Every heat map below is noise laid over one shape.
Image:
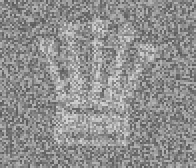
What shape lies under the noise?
chess queen
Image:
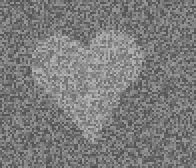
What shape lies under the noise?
heart
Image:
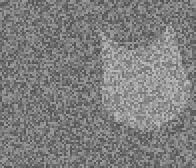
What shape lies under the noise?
cat's head
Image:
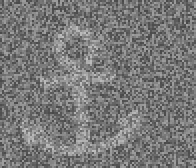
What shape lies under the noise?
anchor
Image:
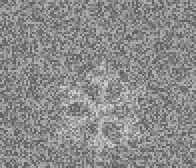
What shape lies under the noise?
snowflake
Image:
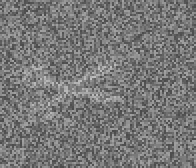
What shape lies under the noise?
pair of scissors
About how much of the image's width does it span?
half
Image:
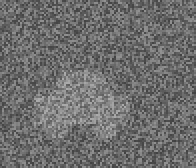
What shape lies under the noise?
car
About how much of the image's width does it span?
half
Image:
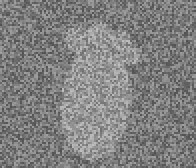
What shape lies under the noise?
footprint
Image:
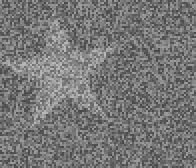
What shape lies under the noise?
star
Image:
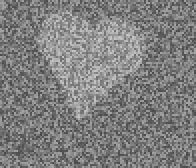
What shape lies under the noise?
heart
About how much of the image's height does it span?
two thirds
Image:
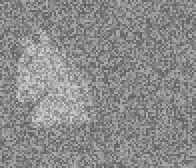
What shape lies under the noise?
chess knight
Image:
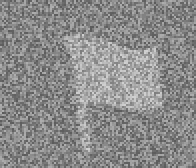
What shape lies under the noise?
flag
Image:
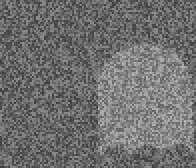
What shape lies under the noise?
ghost
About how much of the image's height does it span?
two thirds
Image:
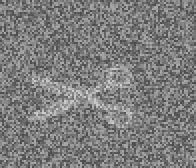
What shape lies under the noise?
pair of scissors
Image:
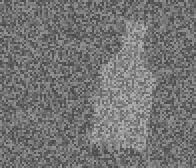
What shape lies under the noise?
bottle
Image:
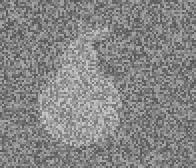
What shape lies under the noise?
pear
